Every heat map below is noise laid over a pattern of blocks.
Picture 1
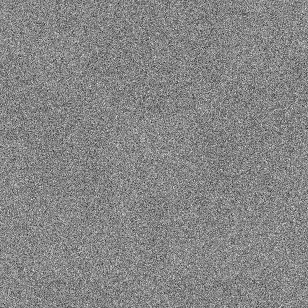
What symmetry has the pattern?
left and right mirror each other
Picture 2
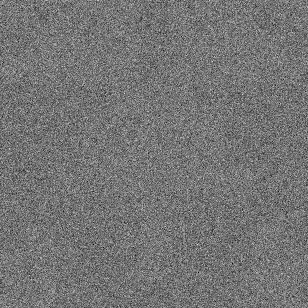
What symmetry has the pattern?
left and right mirror each other
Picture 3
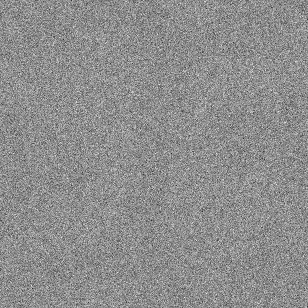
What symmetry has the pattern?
the same after a half turn
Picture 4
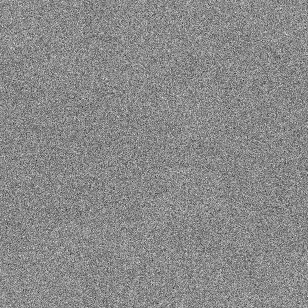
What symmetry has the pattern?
top and bottom mirror each other
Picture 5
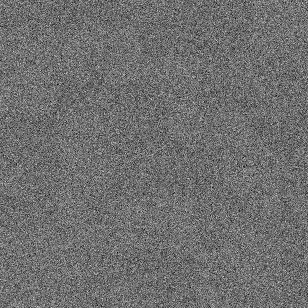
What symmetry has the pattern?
mirrored about the diagonal from the bottom left
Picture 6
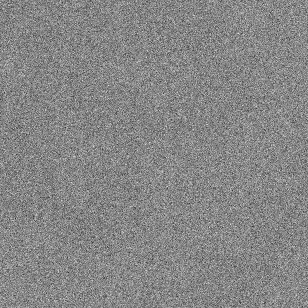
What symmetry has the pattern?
mirrored about the diagonal from the top left
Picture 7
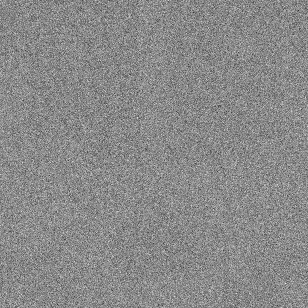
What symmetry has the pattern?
left and right mirror each other
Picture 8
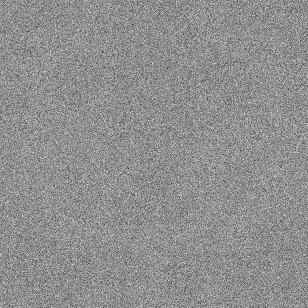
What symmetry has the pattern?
left and right mirror each other
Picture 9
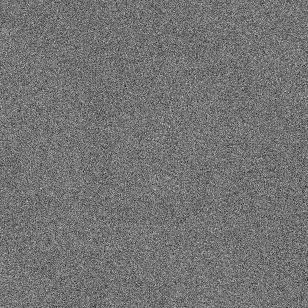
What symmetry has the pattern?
mirrored about the diagonal from the bottom left
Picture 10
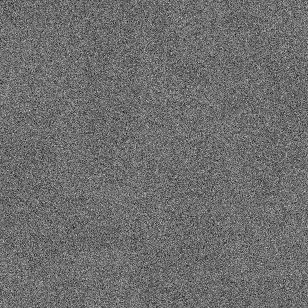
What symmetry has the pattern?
the same after a half turn
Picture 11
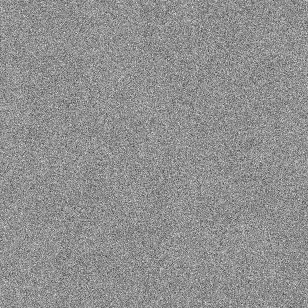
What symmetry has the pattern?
no symmetry
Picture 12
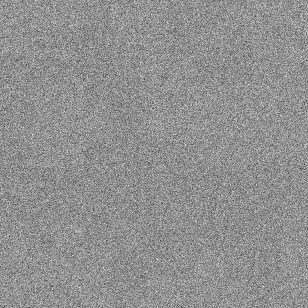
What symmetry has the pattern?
no symmetry
